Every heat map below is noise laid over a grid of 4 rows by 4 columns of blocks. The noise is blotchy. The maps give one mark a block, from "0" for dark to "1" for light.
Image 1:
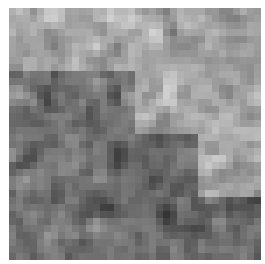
1111
0011
0001
0000
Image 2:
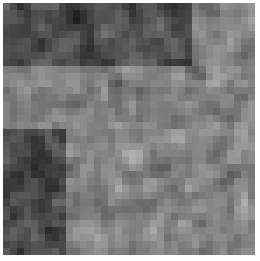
0001
1111
0111
0111
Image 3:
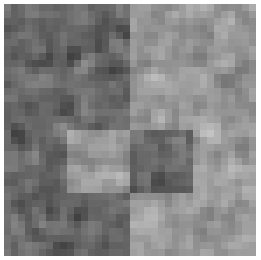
0011
0011
0101
0011
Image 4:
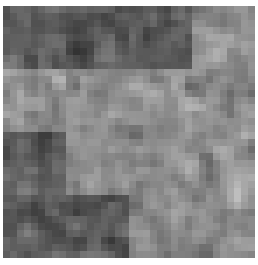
0001
1111
0111
0011
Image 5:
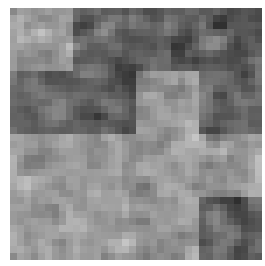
1000
0010
1111
1110
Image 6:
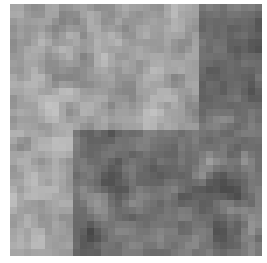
1110
1110
1000
1000
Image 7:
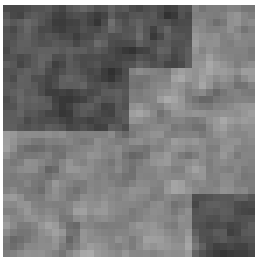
0001
0011
1111
1110
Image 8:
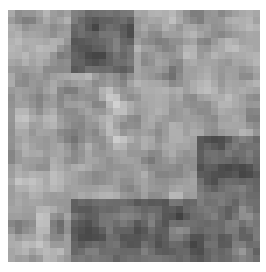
1011
1111
1110
1000
